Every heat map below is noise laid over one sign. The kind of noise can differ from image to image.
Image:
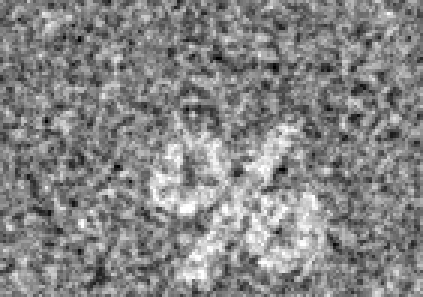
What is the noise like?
blotchy
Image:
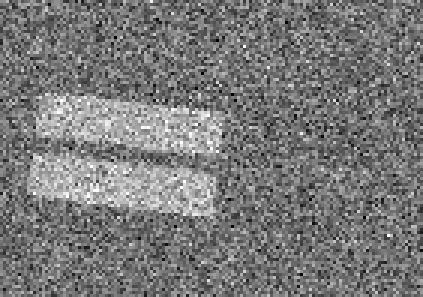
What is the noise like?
independent entries
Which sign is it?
equals sign
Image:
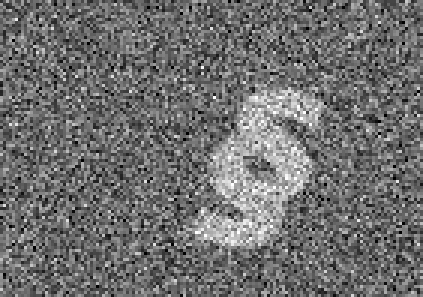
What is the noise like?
independent entries
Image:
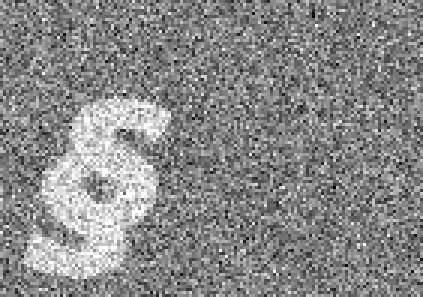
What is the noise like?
independent entries
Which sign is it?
section sign
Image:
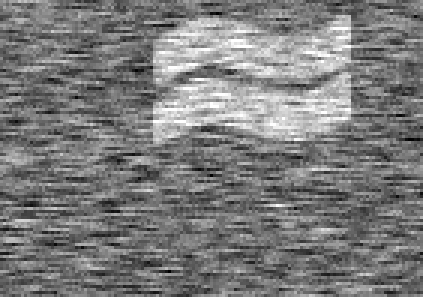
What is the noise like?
streaked along the rows
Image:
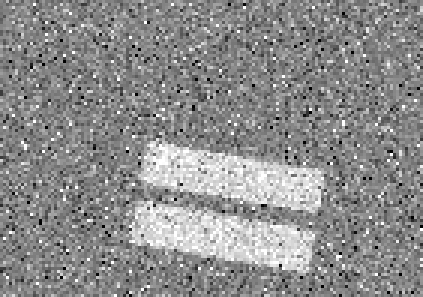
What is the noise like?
heavy tails
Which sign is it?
equals sign
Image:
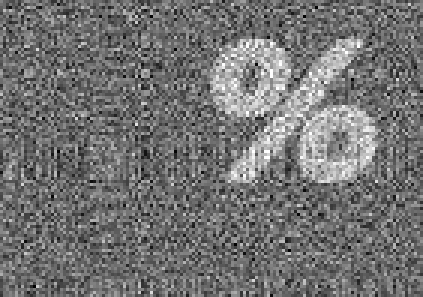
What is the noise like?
low rank plus noise
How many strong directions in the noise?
one
